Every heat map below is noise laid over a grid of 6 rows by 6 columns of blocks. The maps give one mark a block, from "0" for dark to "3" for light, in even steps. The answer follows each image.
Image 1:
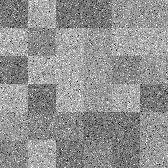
0 3 0 0 2 2
3 1 3 2 3 3
0 3 3 2 1 2
3 0 3 2 3 0
2 1 1 0 0 2
1 3 0 1 0 2
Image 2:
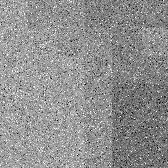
3 2 2 1 1 1
3 3 2 2 1 2
3 3 3 2 1 1
3 3 3 2 0 0
3 3 3 2 0 0
3 3 3 2 0 0
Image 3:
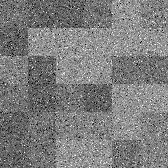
1 0 0 1 3 2
0 3 3 3 3 3
2 0 3 3 1 1
1 0 1 0 3 3
0 1 2 2 3 2
0 1 3 3 1 2
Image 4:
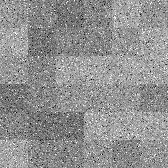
2 1 0 1 3 2
3 0 1 1 2 3
2 1 3 3 3 3
0 1 2 2 2 1
1 0 0 3 3 3
3 1 1 2 1 2
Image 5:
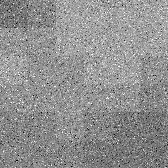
0 1 3 3 3 3
2 2 3 3 3 3
3 2 2 3 3 2
2 2 2 2 2 1
1 1 2 1 0 0
1 1 1 0 0 0
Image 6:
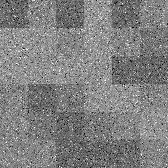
0 2 0 3 0 2
3 3 2 3 2 1
3 3 3 3 0 0
2 0 1 3 3 2
2 1 0 1 2 3
2 2 0 0 0 2
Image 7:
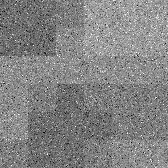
0 0 1 3 3 3
0 0 2 3 3 3
2 2 2 2 2 2
2 1 0 1 1 1
2 0 0 0 1 1
1 0 0 1 2 2
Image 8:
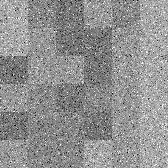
3 1 0 2 1 3
3 2 0 0 2 3
0 2 2 0 2 3
2 1 0 1 2 3
0 1 1 0 2 3
2 1 1 3 2 3
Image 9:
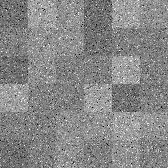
0 3 2 0 3 2
1 2 2 0 1 1
0 2 1 1 3 1
3 1 1 3 0 1
1 1 2 2 3 2
0 1 2 1 2 1
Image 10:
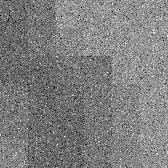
0 1 3 3 3 3
0 1 2 3 3 3
0 0 1 1 3 3
1 0 0 1 2 3
1 0 0 1 2 3
2 0 0 1 2 3
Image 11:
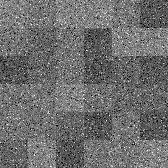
3 2 3 3 2 0
2 1 2 0 3 3
0 1 2 0 1 0
2 2 3 2 1 1
2 2 1 0 2 0
1 3 0 2 2 3
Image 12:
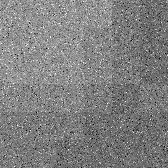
3 3 3 3 1 0
3 3 3 2 1 0
3 3 3 2 1 0
2 2 2 1 0 1
1 1 1 0 0 0
1 1 0 0 0 0
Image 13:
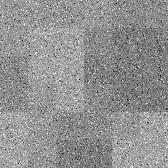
2 2 2 2 1 1
2 3 3 1 0 0
1 3 3 0 0 0
1 2 3 1 0 0
3 2 1 1 2 3
3 2 0 0 3 3
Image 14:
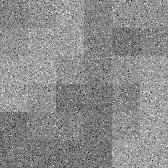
1 2 3 1 2 2
2 3 3 1 0 1
3 3 2 1 2 3
3 2 0 0 1 3
0 1 1 0 2 3
0 0 0 0 3 3
